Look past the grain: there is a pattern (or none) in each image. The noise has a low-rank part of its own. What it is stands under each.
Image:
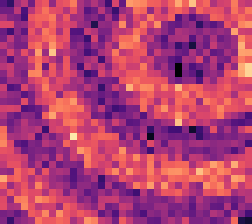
rings round one point
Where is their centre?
top right
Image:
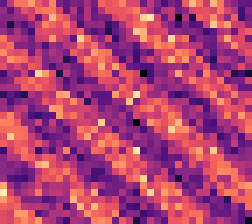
diagonal stripes
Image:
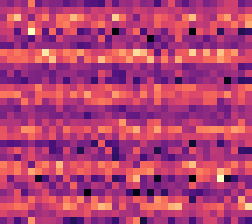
horizontal stripes
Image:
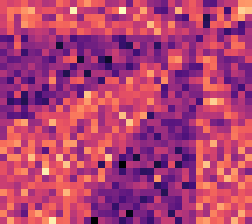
spokes from one point
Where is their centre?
top right
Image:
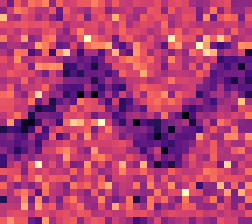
a wavy band
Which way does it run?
left to right
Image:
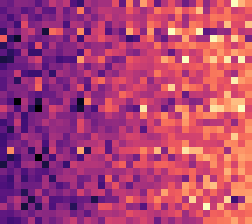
a smooth slope
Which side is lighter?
right
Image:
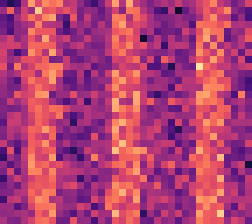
vertical stripes
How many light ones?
3
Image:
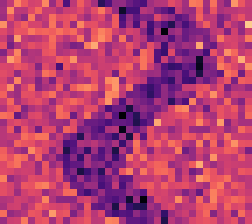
a wavy band
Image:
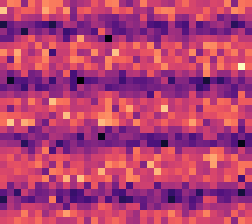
horizontal stripes
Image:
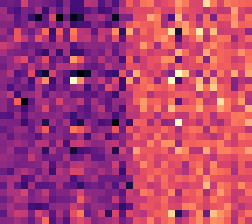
a sharp edge
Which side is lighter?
right
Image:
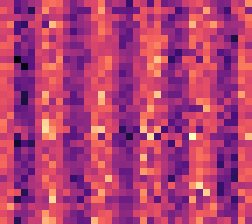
vertical stripes
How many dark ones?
5
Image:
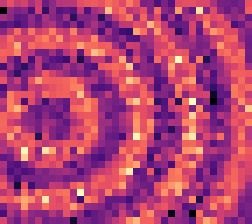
rings round one point
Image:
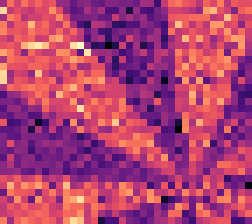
spokes from one point
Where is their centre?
bottom right
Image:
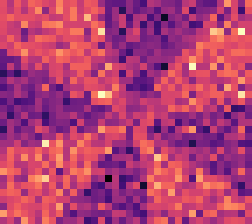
spokes from one point
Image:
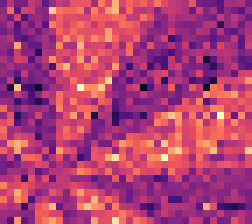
spokes from one point
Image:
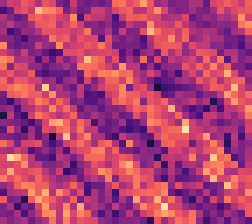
diagonal stripes
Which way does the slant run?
top left to bottom right
